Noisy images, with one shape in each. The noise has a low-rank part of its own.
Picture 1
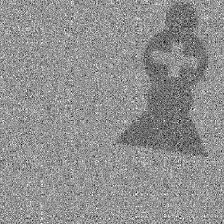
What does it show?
dark chess bishop
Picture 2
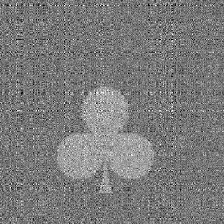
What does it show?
light club
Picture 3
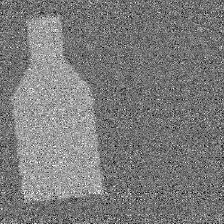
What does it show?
light bottle
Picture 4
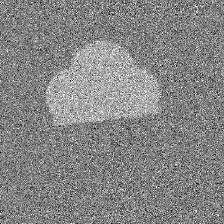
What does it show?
light cloud
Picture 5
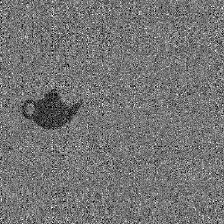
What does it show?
dark teapot, middle left
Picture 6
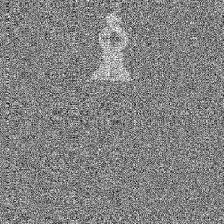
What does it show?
light chess bishop, top middle
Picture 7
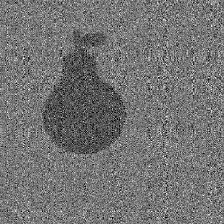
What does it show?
dark pear
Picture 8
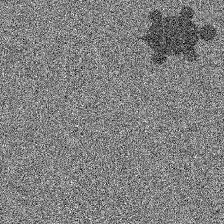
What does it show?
dark turtle, top right
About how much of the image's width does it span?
a third
